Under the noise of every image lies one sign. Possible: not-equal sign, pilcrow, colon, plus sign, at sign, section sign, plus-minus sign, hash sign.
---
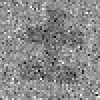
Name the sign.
plus-minus sign
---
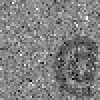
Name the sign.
at sign
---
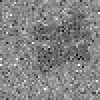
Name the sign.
not-equal sign
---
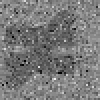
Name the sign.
not-equal sign
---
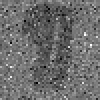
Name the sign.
pilcrow
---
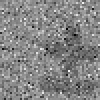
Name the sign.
plus-minus sign
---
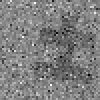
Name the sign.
plus-minus sign
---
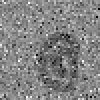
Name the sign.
at sign
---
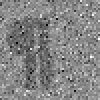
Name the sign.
pilcrow
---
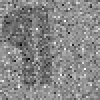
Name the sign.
pilcrow
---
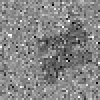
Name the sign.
not-equal sign
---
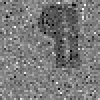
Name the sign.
pilcrow
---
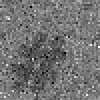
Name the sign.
hash sign
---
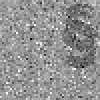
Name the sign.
section sign
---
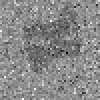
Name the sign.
not-equal sign
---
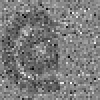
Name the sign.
at sign
